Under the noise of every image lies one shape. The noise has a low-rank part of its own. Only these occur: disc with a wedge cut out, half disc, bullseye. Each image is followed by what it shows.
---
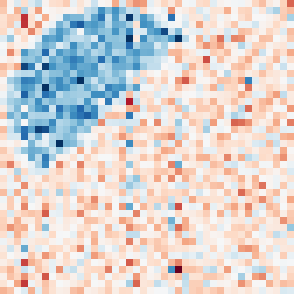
half disc
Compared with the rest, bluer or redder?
bluer
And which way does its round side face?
up and left
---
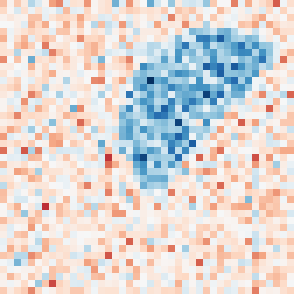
half disc
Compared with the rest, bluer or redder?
bluer
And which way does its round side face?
up and left
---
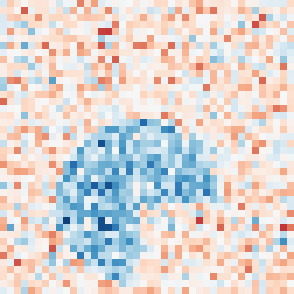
disc with a wedge cut out
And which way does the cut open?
down and right
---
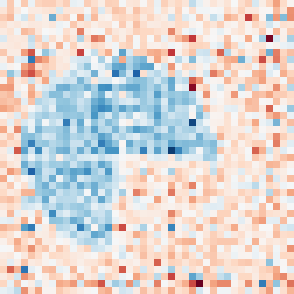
disc with a wedge cut out
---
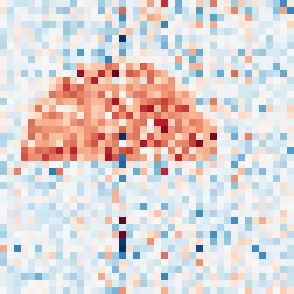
half disc
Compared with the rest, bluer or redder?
redder
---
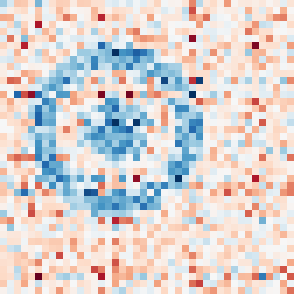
bullseye
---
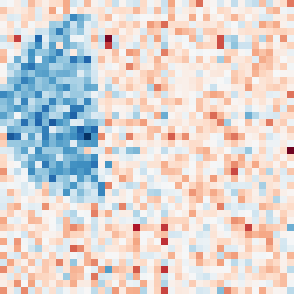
half disc
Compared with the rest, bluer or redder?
bluer
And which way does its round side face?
left
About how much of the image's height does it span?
two thirds
